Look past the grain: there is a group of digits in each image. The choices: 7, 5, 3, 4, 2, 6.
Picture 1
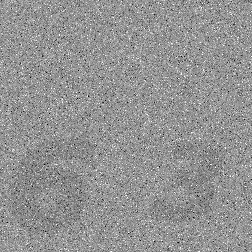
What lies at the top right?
nothing
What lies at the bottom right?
3
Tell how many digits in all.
2
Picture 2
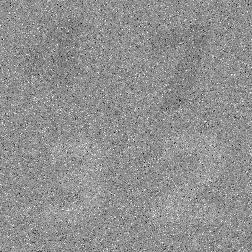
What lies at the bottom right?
2
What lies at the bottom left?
3
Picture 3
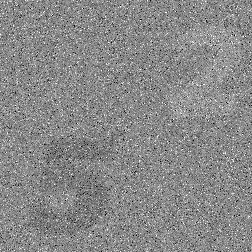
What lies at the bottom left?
5
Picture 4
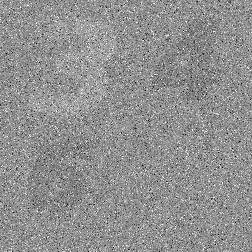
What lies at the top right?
4
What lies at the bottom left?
6
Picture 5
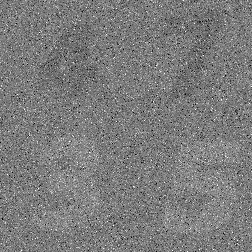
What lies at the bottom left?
3
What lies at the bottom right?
5
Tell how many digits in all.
4
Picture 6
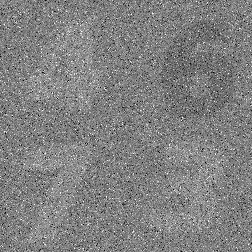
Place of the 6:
top right
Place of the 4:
top left
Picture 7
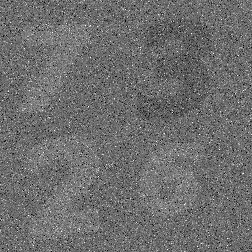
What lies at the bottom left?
2
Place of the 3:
top right
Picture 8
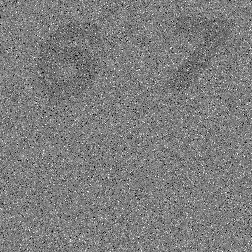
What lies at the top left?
6
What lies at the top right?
7
